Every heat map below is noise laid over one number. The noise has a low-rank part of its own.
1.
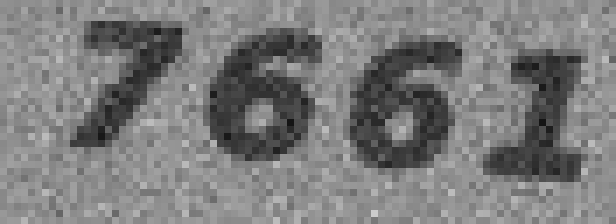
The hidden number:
7661
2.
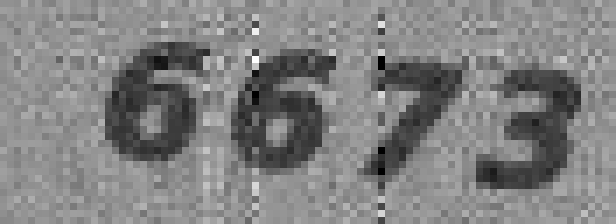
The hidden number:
6673
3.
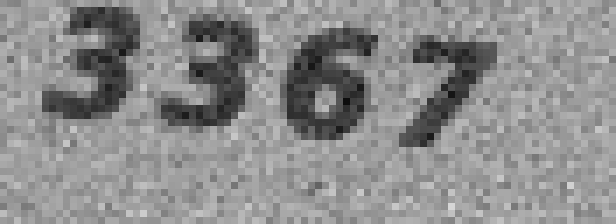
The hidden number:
3367
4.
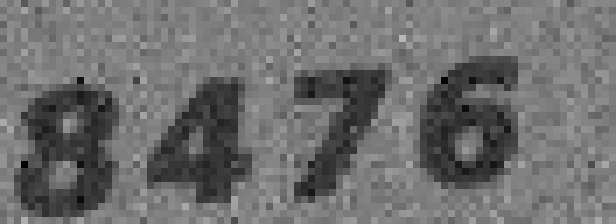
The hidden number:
8476
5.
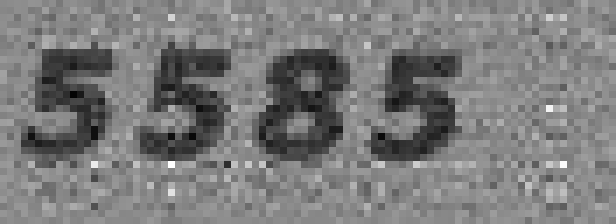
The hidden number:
5585
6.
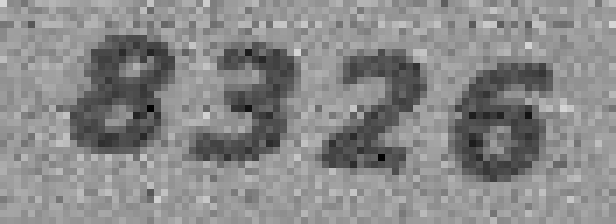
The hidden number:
8326
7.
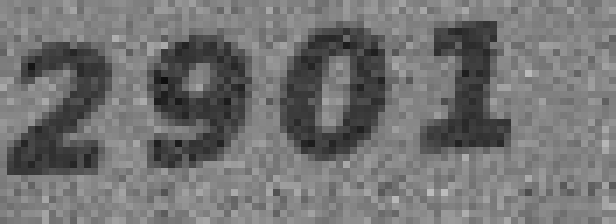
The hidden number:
2901
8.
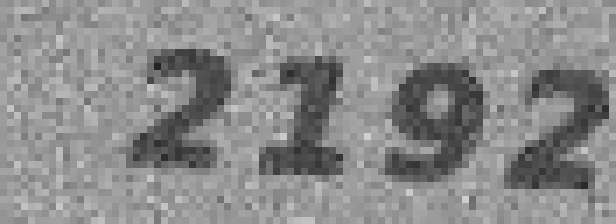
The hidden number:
2192
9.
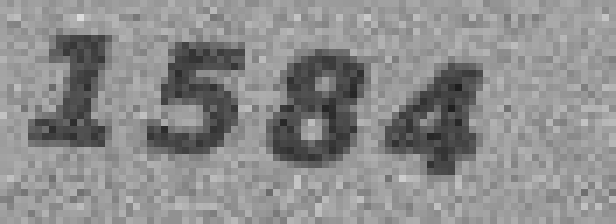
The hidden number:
1584
